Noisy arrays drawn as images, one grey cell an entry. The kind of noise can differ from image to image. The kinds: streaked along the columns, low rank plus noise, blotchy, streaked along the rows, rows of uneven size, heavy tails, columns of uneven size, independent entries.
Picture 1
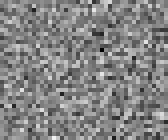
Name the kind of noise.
independent entries
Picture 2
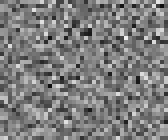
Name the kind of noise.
low rank plus noise
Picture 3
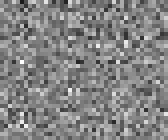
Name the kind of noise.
low rank plus noise
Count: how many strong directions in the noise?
three or four
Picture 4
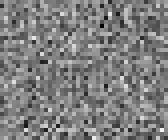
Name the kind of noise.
low rank plus noise
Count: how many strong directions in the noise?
five to eight
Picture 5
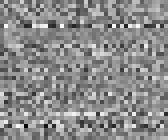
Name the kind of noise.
rows of uneven size
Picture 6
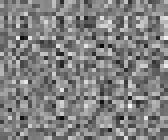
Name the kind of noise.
low rank plus noise
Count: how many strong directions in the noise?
one
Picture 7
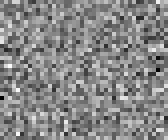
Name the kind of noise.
low rank plus noise
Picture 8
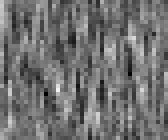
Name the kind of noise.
streaked along the columns
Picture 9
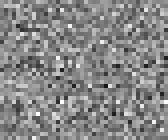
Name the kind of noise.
low rank plus noise
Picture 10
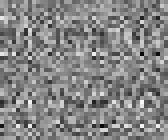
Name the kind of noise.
low rank plus noise
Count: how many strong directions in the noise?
one
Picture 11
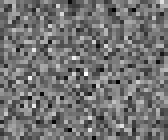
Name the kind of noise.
independent entries
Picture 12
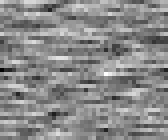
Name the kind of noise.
streaked along the rows
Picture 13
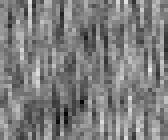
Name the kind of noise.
streaked along the columns
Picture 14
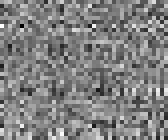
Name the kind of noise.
low rank plus noise
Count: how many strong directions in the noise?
three or four
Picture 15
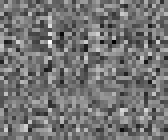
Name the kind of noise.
low rank plus noise
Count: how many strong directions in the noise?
three or four
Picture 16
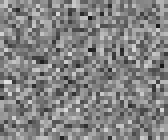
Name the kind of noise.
low rank plus noise
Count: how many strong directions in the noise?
five to eight
